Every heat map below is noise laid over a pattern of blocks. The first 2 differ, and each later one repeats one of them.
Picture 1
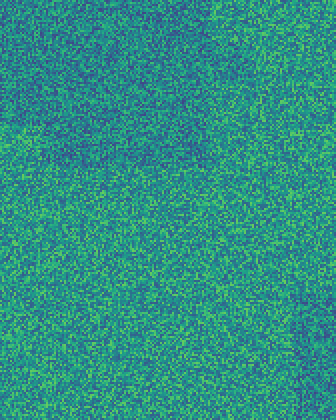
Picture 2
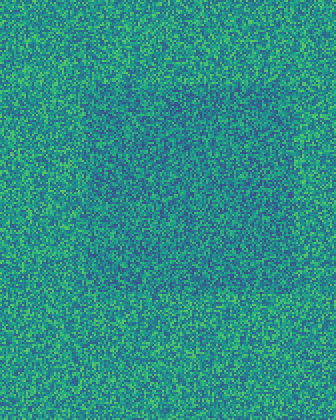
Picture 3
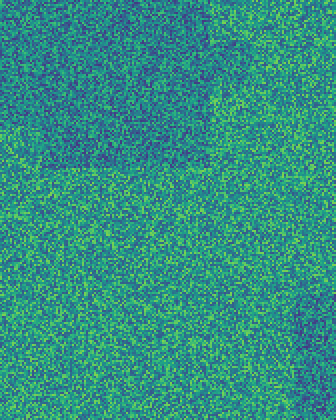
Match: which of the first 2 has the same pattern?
1
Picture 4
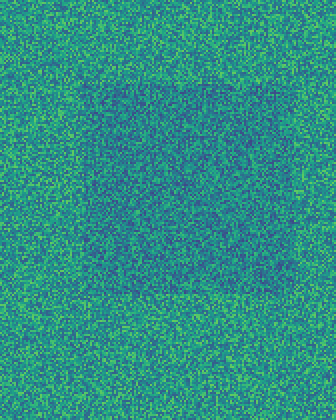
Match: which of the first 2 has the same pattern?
2
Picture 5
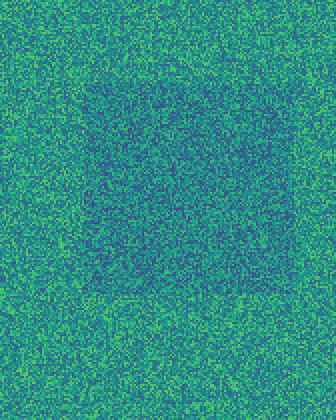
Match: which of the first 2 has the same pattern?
2
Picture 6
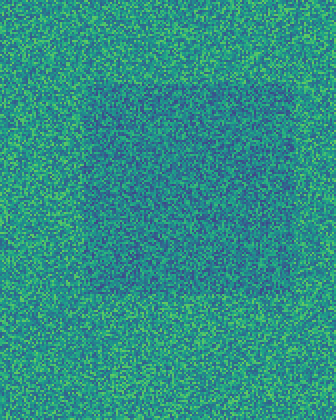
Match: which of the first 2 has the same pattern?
2
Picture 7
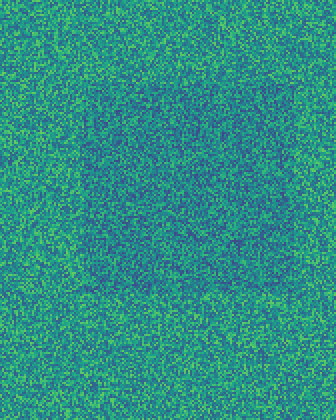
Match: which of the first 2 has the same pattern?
2
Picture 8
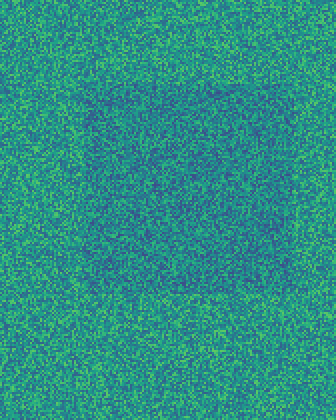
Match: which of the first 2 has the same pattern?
2
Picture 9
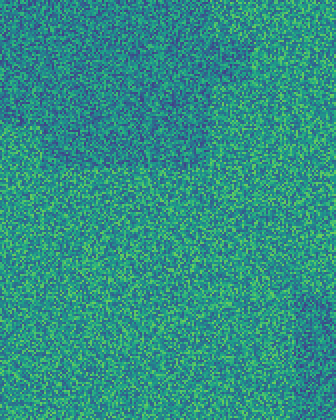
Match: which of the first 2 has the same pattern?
1
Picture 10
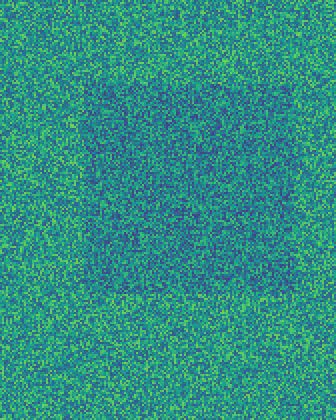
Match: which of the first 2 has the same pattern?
2
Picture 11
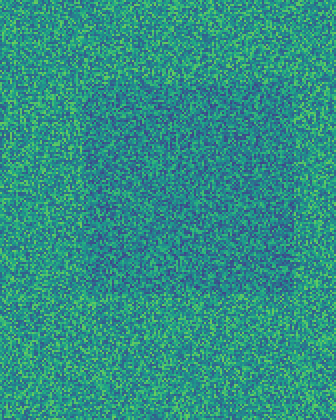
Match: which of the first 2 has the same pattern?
2
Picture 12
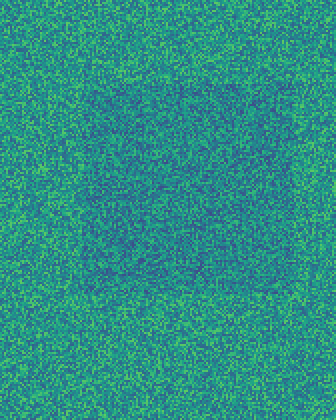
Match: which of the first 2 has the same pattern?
2
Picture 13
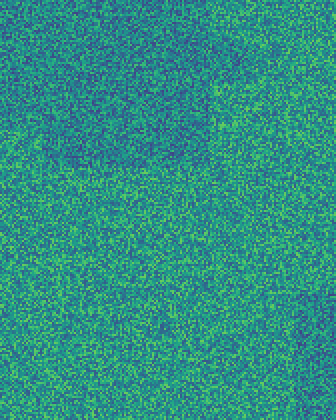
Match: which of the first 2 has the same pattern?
1
